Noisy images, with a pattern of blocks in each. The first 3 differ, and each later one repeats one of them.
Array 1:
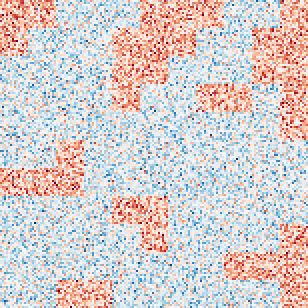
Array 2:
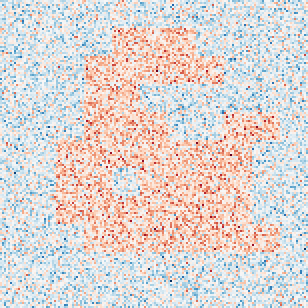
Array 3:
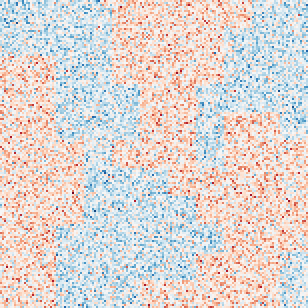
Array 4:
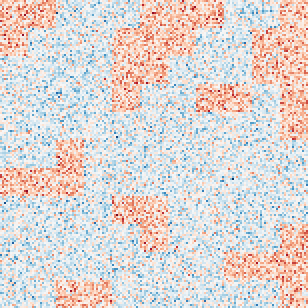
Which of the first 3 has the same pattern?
1
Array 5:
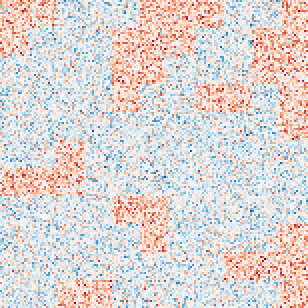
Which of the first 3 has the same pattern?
1
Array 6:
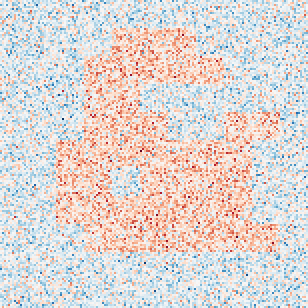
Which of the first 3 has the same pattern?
2
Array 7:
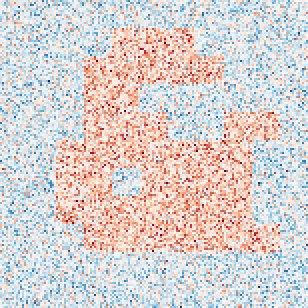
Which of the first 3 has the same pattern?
2
